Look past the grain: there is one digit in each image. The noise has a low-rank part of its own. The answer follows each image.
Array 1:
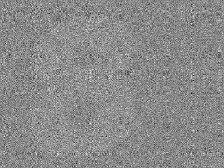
8
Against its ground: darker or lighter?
lighter
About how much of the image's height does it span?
nearly all
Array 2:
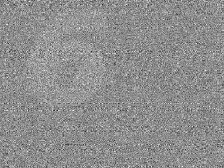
6
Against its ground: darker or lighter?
lighter
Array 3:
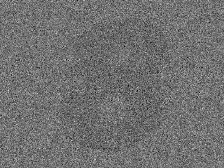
8
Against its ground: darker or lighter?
darker
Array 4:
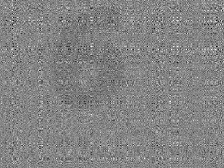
6
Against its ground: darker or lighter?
darker
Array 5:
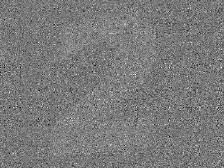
2
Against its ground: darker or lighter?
lighter
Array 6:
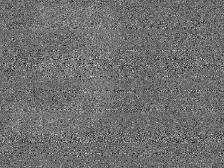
3
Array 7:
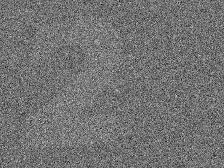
2
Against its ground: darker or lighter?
lighter
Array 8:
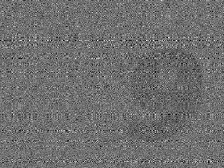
9
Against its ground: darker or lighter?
darker
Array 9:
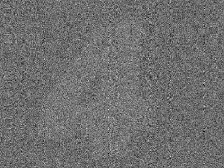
4
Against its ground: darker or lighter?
lighter
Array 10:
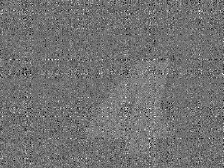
4
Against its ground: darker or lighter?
lighter
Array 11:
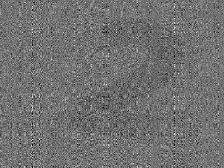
2
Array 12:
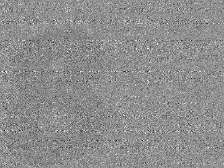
8
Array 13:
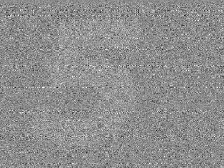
5
